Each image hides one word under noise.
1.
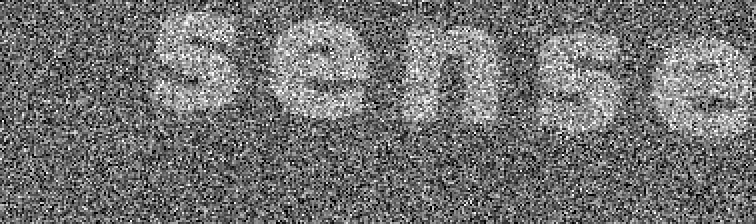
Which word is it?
sense
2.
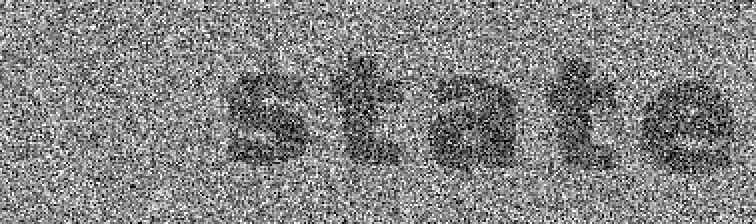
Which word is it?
state
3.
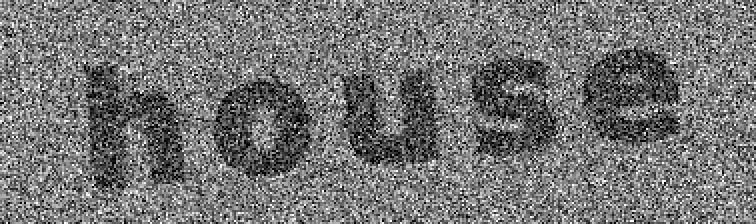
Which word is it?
house
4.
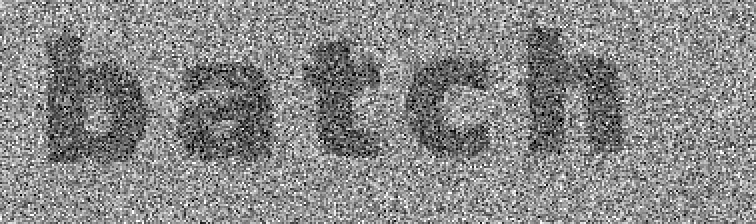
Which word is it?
batch
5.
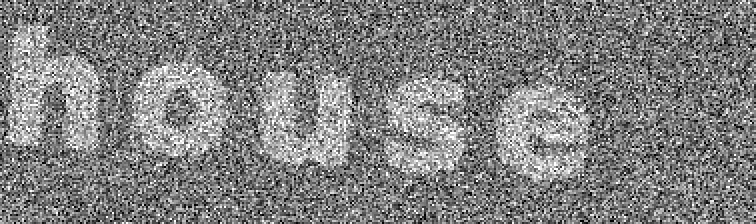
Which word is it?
house
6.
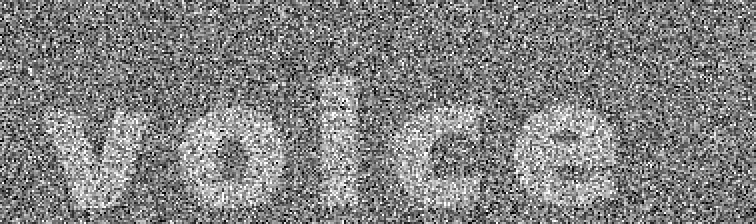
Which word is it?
voice
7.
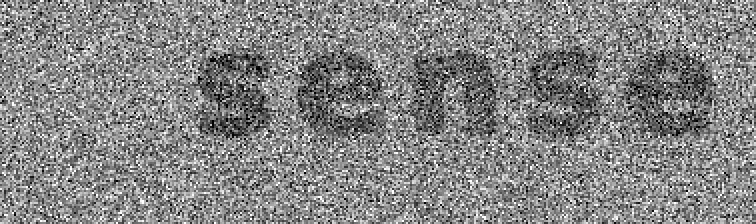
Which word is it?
sense
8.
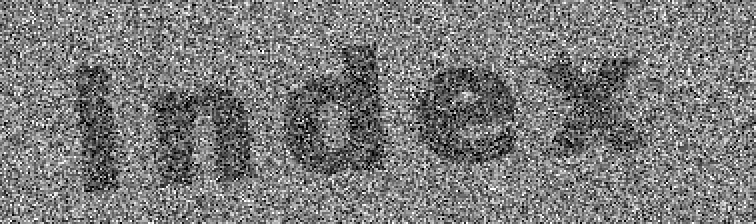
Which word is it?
index
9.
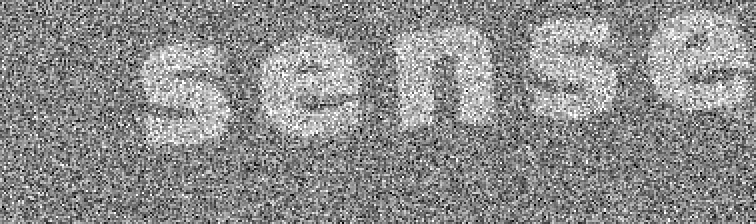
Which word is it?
sense
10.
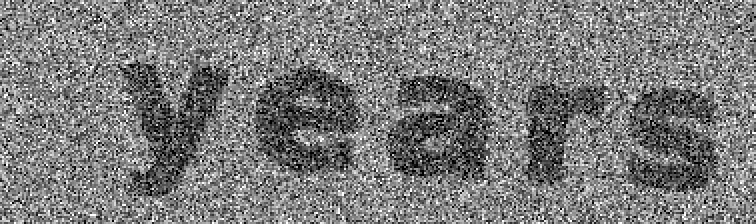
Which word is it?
years
